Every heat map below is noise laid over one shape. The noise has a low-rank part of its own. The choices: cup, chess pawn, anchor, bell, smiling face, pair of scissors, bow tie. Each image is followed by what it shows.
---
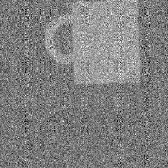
cup
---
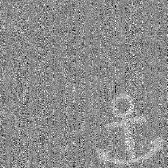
anchor
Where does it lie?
bottom right
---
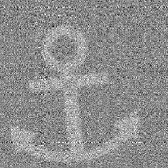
anchor
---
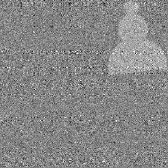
chess pawn
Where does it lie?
top right
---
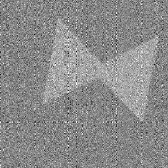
bow tie
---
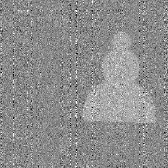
chess pawn
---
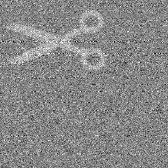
pair of scissors
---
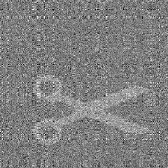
pair of scissors
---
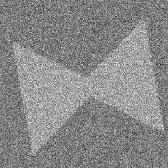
bow tie
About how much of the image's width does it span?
nearly all
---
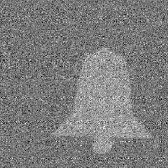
bell
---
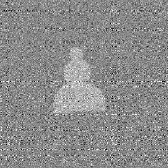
chess pawn
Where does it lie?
centre
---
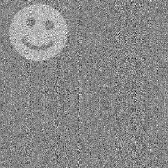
smiling face
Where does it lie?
top left
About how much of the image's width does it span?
a third
